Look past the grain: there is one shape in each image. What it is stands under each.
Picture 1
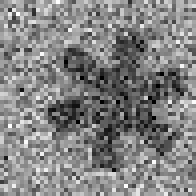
asterisk
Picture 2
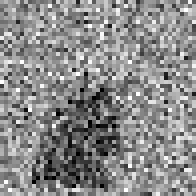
chess knight
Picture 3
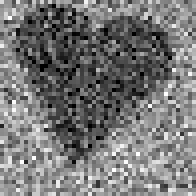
heart
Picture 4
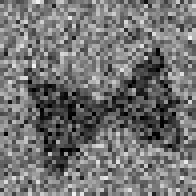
bow tie
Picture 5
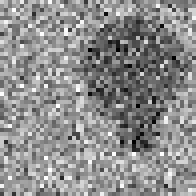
light bulb
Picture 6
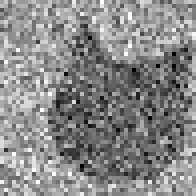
cat's head
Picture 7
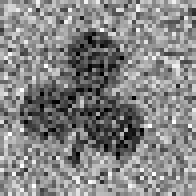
club
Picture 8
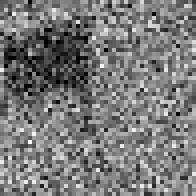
flag
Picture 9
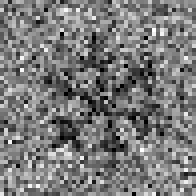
snowflake
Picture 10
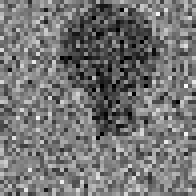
light bulb
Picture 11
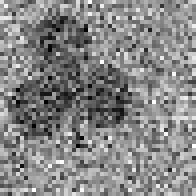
club
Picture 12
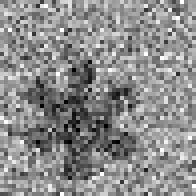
asterisk
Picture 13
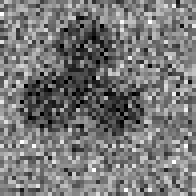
club
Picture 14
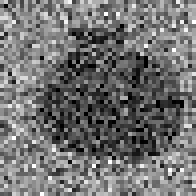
apple
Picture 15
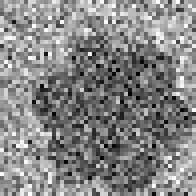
flower
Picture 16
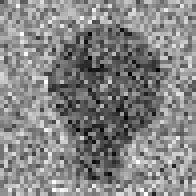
light bulb
